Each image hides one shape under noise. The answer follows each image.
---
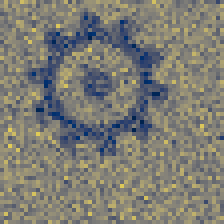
gear
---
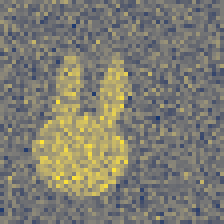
rabbit's head
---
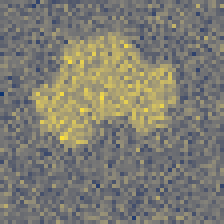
car
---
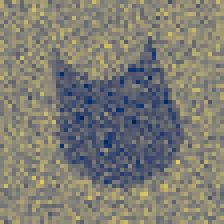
cat's head
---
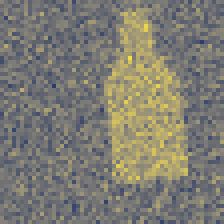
bottle
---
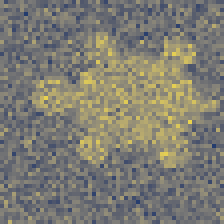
turtle
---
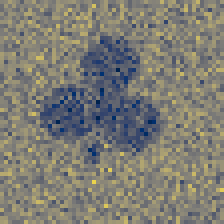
club
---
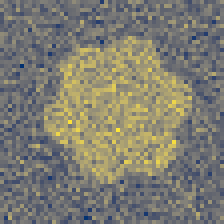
flower
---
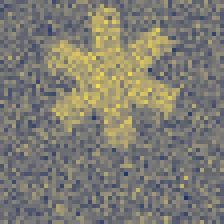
asterisk
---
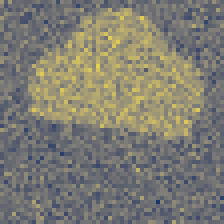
cloud
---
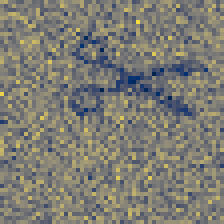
pair of scissors
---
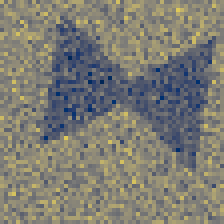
bow tie
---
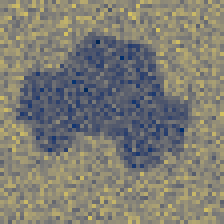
car
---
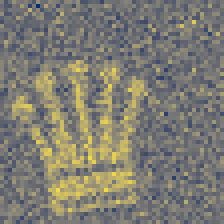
chess queen
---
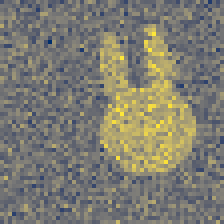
rabbit's head
